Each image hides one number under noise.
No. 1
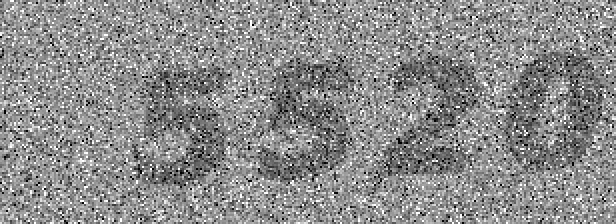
5520
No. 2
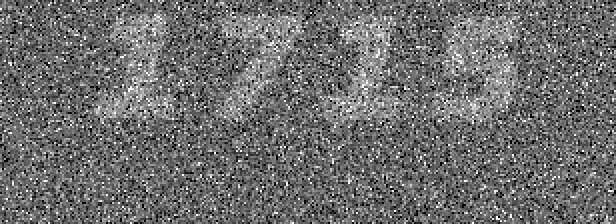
1715
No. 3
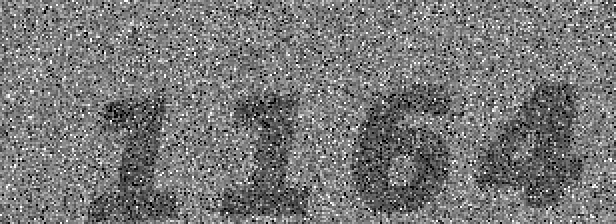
1164
